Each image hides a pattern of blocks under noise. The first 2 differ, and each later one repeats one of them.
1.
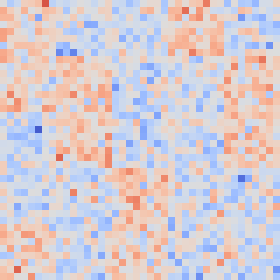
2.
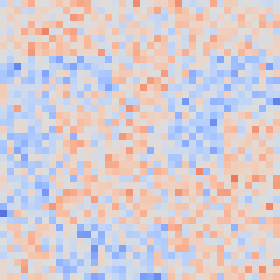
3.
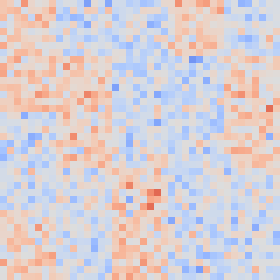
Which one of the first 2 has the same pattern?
1
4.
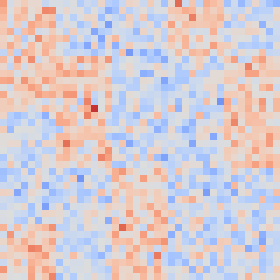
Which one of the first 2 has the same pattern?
1
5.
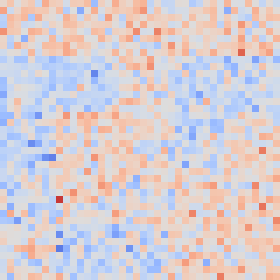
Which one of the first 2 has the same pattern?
2
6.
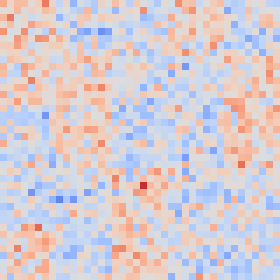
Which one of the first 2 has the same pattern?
1
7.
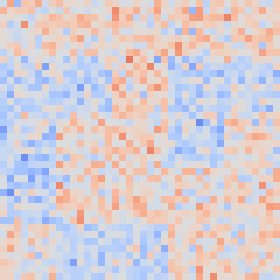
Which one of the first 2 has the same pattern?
2
